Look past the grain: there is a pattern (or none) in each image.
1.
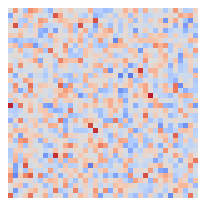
only noise
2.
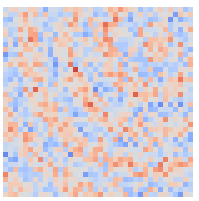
rings round one point
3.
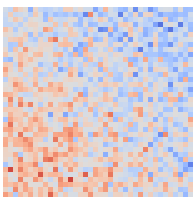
a smooth slope
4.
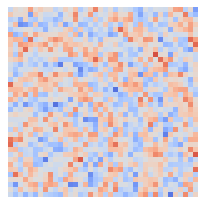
rings round one point
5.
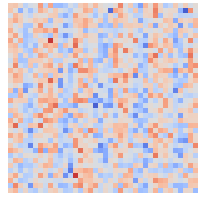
vertical stripes
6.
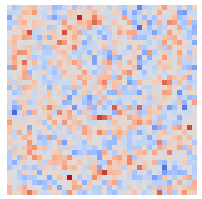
rings round one point
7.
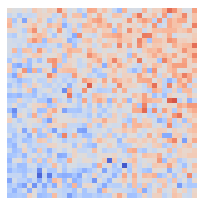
a smooth slope
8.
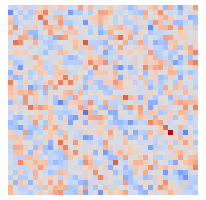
diagonal stripes
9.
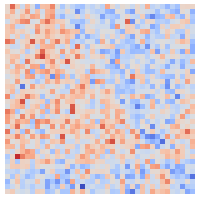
spokes from one point
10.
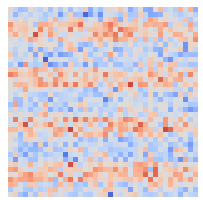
horizontal stripes
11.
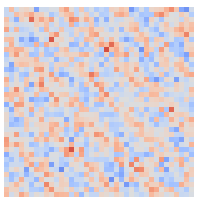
diagonal stripes
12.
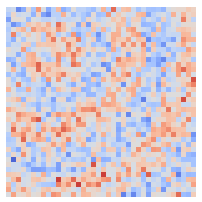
rings round one point
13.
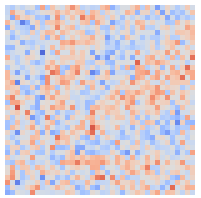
spokes from one point
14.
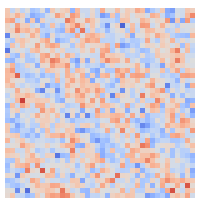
diagonal stripes
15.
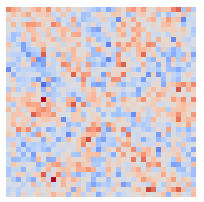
spokes from one point
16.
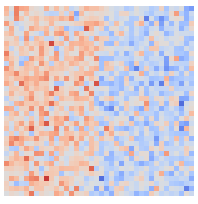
a sharp edge
